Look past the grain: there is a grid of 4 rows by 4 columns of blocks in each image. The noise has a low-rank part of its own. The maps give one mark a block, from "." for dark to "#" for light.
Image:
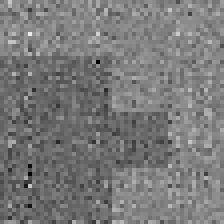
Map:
####
..##
...#
..##
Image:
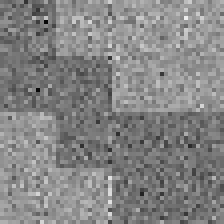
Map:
.###
..##
#...
##..
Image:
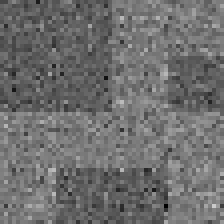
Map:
..##
..#.
####
#..#
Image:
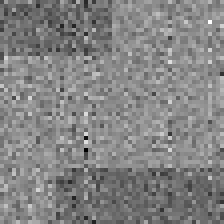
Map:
..##
####
####
#...
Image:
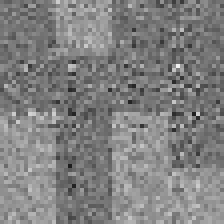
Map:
.#..
....
#.#.
#.##
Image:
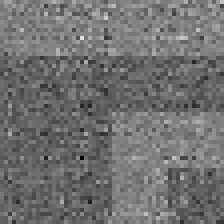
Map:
####
....
..##
..#.
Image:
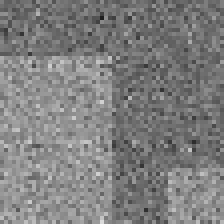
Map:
....
##..
##..
##.#
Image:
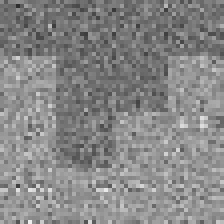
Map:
....
#..#
#.##
####
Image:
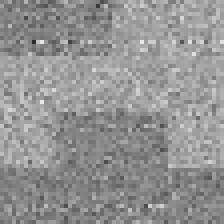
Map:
..##
####
#..#
....
